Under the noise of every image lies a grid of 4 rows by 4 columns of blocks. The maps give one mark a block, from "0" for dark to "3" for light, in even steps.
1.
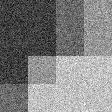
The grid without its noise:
0012
0012
0233
1333
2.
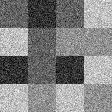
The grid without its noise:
1013
3122
0103
3232
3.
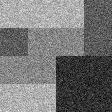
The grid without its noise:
3331
1221
2200
3300
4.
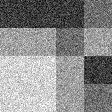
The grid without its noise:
0001
2212
3320
3321
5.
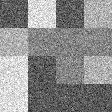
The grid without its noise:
0302
2111
3012
3000
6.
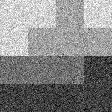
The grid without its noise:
3323
3222
1110
0000
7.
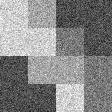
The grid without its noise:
3200
3310
0221
0031
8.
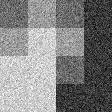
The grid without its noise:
1210
2320
3310
3300
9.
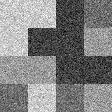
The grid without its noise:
3301
3002
2200
1312
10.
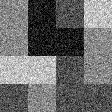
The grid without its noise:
2013
2002
3312
1211
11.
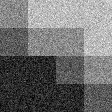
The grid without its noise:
2333
1223
0012
0001
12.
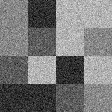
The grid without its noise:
2033
2132
1303
0012
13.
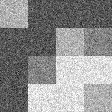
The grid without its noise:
2000
0021
0133
0332
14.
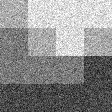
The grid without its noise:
2333
1232
1110
0000
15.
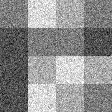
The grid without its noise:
1321
0110
0232
0321
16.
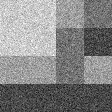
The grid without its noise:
3321
3310
2212
0000
